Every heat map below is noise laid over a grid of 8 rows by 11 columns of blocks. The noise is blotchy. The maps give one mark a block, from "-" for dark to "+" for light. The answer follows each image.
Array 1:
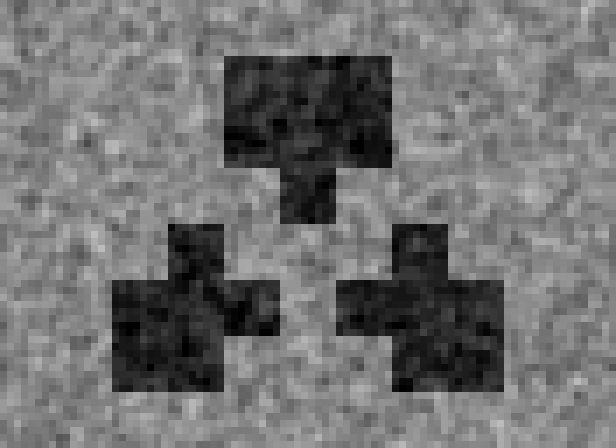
+ + + + + + + + + + +
+ + + + - - - + + + +
+ + + + - - - + + + +
+ + + + + - + + + + +
+ + + - + + + - + + +
+ + - - - + - - - + +
+ + - - + + + - - + +
+ + + + + + + + + + +
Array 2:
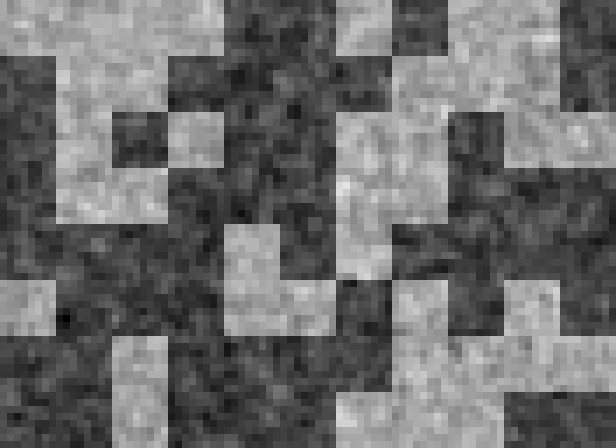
+ + + + - - + - + + -
- + + - - - - + + + -
- + - + - - + + - + +
- + + - - - + + - - -
- - - - + - + - - - -
+ - - - + + - + - + -
- - + - - - - + + + +
- - + - - - + + + - -
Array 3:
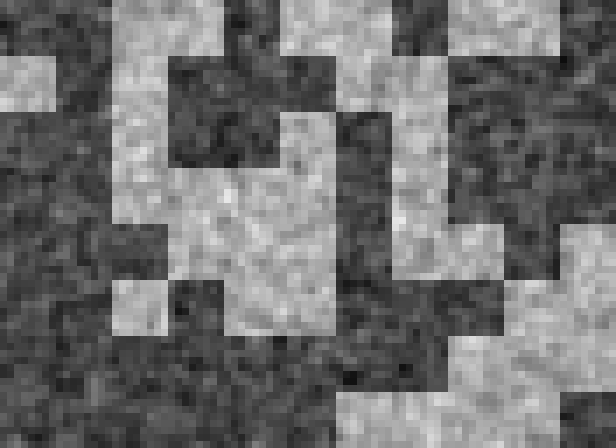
- - + + - + + - + + -
+ - + - - - + + - - -
- - + - - + - + - - -
- - + + + + - + - - -
- - - + + + - + + - +
- - + - + + - - - + +
- - - - - - - - + + +
- - - - - - + + + + -
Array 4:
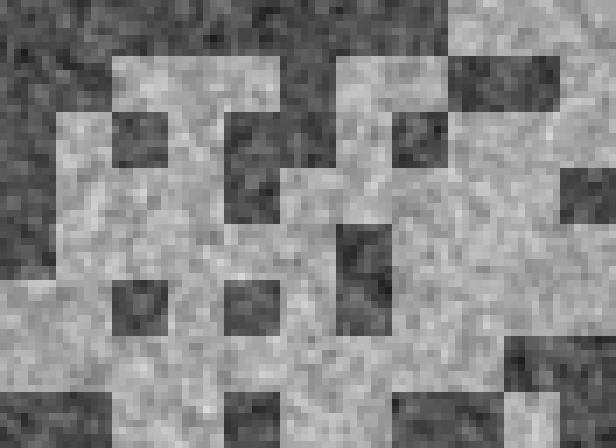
- - - - - - - - + + +
- - + + + - + + - - +
- + - + - - + - + + +
- + + + - + + + + + -
- + + + + + - + + + +
+ + - + - + - + + + +
+ + + + + + + + + - -
- - + + - + + - - + -
